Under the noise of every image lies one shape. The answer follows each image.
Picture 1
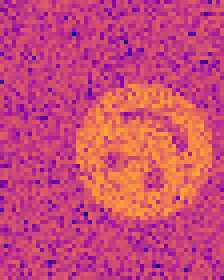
smiling face
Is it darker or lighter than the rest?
lighter
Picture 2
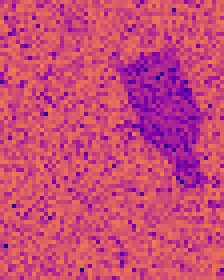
bottle
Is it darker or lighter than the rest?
darker
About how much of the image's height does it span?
half
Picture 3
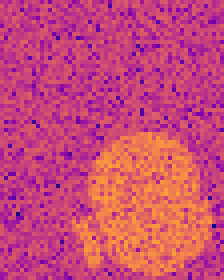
apple
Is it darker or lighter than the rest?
lighter
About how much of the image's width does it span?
two thirds
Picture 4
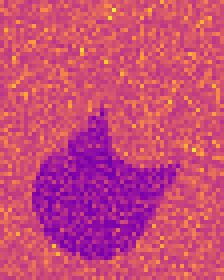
cat's head
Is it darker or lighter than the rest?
darker
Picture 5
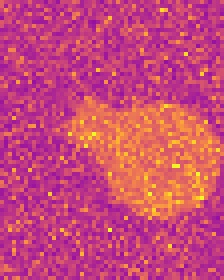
light bulb
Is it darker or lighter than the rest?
lighter
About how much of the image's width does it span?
two thirds
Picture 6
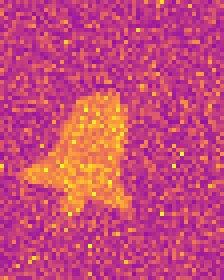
bell
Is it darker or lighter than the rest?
lighter
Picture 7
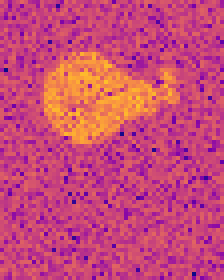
pear
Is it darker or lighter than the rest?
lighter
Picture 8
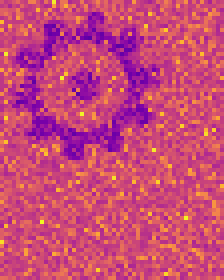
gear
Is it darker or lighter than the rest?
darker
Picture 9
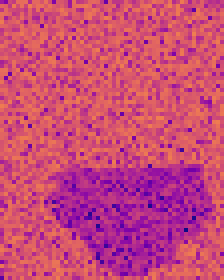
cloud
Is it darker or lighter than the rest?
darker
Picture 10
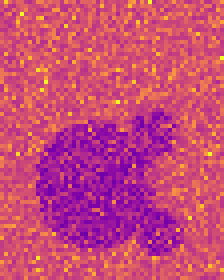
bear's head
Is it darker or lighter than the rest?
darker
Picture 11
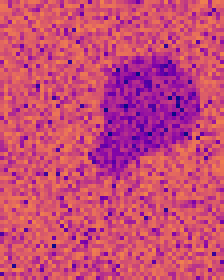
light bulb
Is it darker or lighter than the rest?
darker
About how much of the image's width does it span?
half
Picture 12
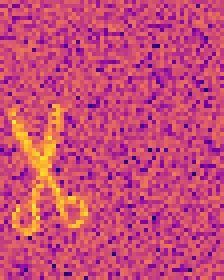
pair of scissors
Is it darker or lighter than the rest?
lighter
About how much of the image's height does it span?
half
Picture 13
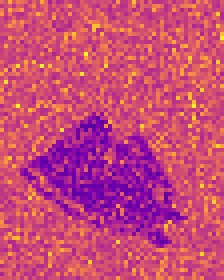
chess knight
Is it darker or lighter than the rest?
darker
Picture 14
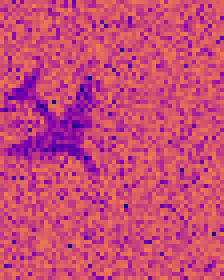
airplane
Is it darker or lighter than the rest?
darker
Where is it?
middle left
